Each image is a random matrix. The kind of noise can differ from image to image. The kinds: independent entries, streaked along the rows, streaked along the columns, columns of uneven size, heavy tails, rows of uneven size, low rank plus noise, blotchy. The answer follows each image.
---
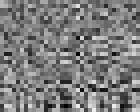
low rank plus noise
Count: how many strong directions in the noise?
two
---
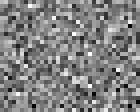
independent entries
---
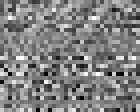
rows of uneven size
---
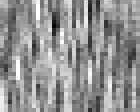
streaked along the columns
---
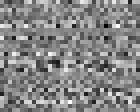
rows of uneven size
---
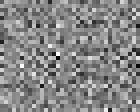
low rank plus noise
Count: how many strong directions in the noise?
two
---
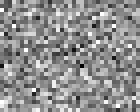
independent entries
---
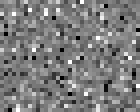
heavy tails
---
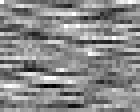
streaked along the rows
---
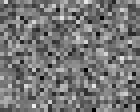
independent entries
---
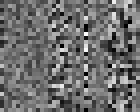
columns of uneven size
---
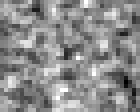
blotchy
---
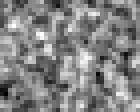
blotchy
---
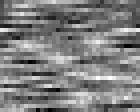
streaked along the rows
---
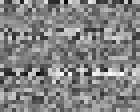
rows of uneven size
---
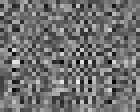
low rank plus noise
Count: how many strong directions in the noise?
one
